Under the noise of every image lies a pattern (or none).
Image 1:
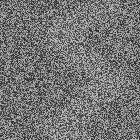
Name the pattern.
a wavy band
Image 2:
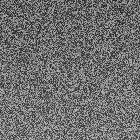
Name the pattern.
a smooth slope
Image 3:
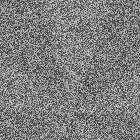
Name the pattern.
spokes from one point
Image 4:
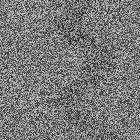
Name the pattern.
a wavy band
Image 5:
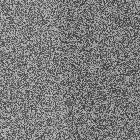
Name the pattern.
a sharp edge
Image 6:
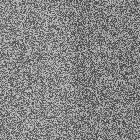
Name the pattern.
a sharp edge
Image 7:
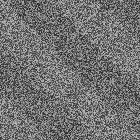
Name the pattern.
diagonal stripes
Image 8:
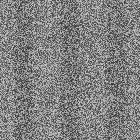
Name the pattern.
vertical stripes
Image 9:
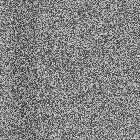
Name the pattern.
one vertical stripe
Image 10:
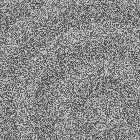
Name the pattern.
rings round one point
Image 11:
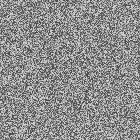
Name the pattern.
only noise
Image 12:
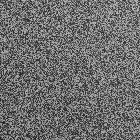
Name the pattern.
a smooth slope
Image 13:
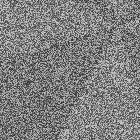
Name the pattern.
spokes from one point
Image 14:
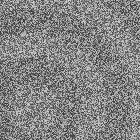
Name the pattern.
rings round one point
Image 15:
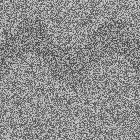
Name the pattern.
a wavy band
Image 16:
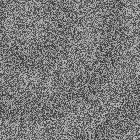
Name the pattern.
rings round one point
